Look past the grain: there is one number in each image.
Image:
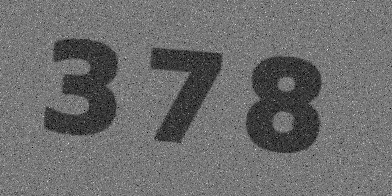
378
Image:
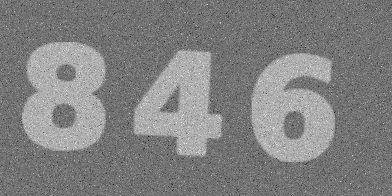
846
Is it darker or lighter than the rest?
lighter
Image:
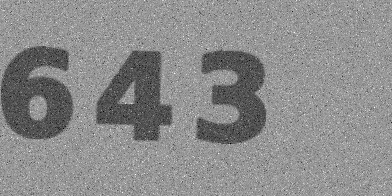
643
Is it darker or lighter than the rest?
darker
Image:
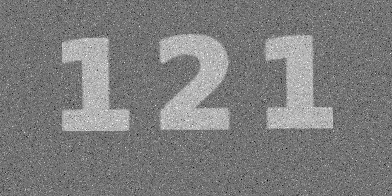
121
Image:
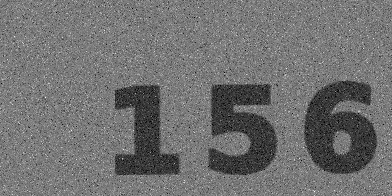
156
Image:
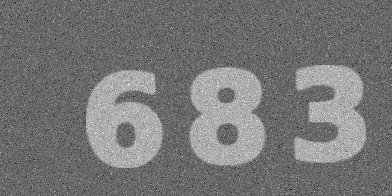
683
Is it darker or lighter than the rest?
lighter
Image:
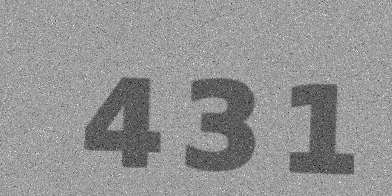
431
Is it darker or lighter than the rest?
darker
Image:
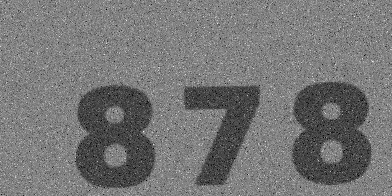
878
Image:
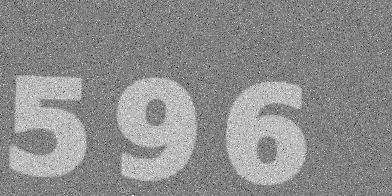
596
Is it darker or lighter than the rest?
lighter
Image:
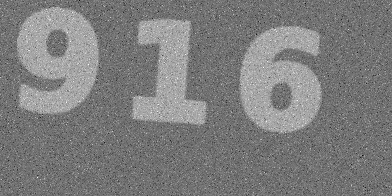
916
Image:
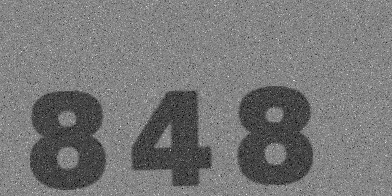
848
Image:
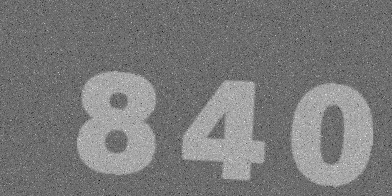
840
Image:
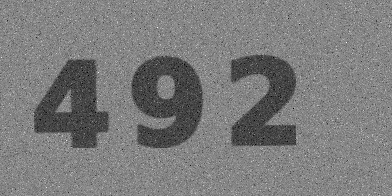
492
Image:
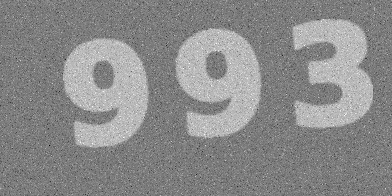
993
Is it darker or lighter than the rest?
lighter
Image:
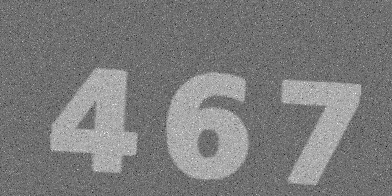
467
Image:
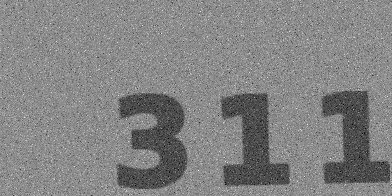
311
